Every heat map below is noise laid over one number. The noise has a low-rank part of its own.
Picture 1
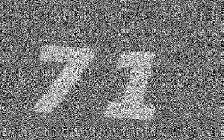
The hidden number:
71
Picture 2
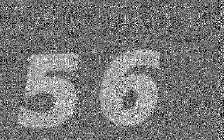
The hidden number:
56
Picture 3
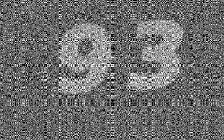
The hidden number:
93
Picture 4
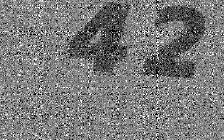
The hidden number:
42
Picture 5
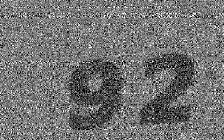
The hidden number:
92
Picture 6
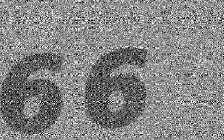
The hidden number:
66
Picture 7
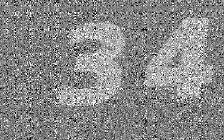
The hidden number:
34
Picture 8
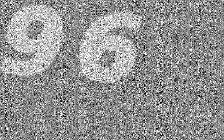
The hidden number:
96
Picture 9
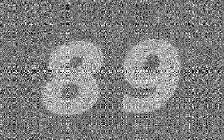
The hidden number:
89
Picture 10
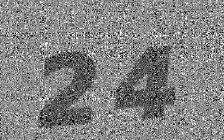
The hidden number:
24
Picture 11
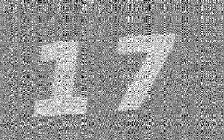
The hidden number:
17
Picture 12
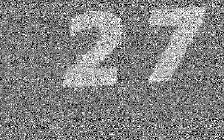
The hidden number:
27
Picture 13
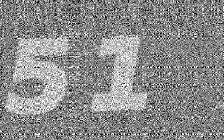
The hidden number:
51
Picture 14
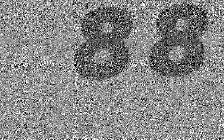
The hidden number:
88
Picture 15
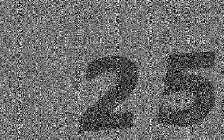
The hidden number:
25
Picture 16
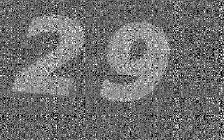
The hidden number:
29
